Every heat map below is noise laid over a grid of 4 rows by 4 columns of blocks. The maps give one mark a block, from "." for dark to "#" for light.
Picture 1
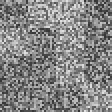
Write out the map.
.##.
#.#.
..#.
...#
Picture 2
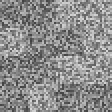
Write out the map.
..##
#..#
..##
.#..
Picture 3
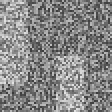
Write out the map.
#...
#...
#.#.
..#.
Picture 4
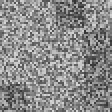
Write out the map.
##.#
###.
###.
.##.
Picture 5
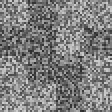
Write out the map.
#.##
..#.
#..#
##.#
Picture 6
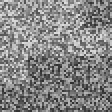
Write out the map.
###.
####
#...
....
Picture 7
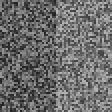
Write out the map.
..##
..##
..##
..##
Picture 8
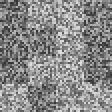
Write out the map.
.##.
..#.
.##.
#.##
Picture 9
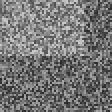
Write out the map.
###.
###.
....
....
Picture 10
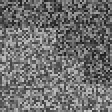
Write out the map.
....
##..
###.
####
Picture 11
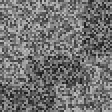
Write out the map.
###.
###.
#..#
..##
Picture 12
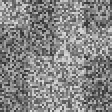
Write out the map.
#.#.
..##
.##.
.##.
